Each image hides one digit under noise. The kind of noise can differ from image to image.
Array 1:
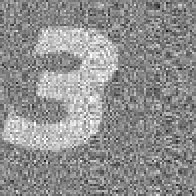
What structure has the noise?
low rank plus noise
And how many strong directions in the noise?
three or four
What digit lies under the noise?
3
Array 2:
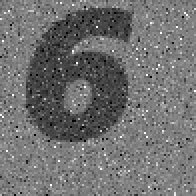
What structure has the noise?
heavy tails
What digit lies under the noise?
6
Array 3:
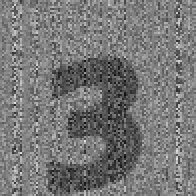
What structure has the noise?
columns of uneven size
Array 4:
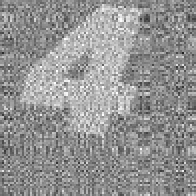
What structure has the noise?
low rank plus noise
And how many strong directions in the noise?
two
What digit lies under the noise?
4
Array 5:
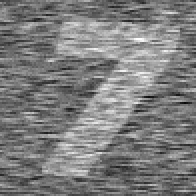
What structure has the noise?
streaked along the rows
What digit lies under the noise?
7
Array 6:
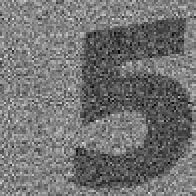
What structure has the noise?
low rank plus noise
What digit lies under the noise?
5
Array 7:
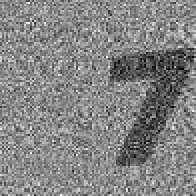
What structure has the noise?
low rank plus noise
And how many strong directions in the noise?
three or four
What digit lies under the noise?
7
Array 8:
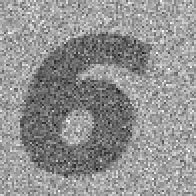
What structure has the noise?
independent entries
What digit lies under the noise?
6
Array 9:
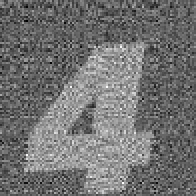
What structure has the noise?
low rank plus noise
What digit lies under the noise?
4
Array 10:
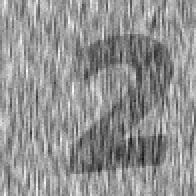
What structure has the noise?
streaked along the columns
